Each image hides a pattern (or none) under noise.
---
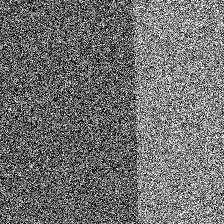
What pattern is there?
a sharp edge
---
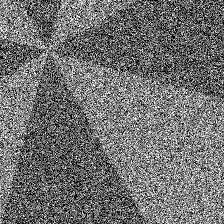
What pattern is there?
spokes from one point
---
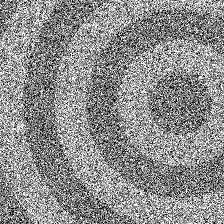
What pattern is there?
rings round one point
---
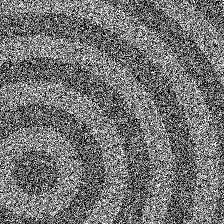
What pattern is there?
rings round one point
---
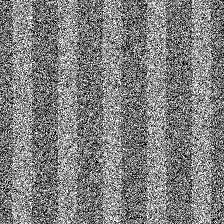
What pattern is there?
vertical stripes
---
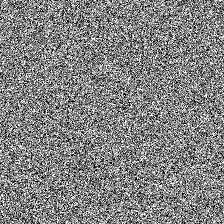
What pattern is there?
only noise
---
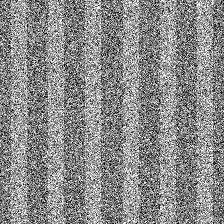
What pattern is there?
vertical stripes
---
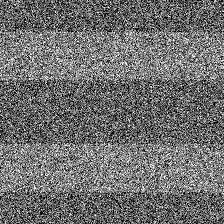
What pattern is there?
horizontal stripes
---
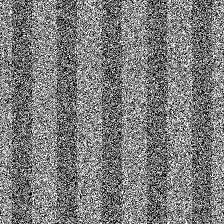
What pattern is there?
vertical stripes
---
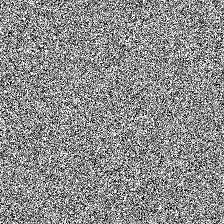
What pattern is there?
only noise
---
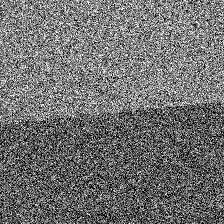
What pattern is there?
a sharp edge
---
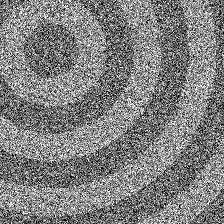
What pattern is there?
rings round one point
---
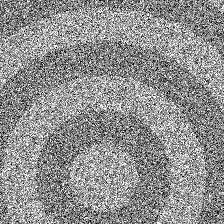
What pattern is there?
rings round one point
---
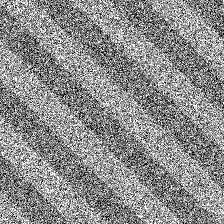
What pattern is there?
diagonal stripes
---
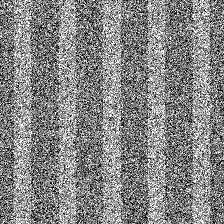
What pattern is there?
vertical stripes
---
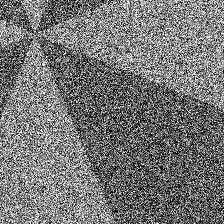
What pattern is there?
spokes from one point
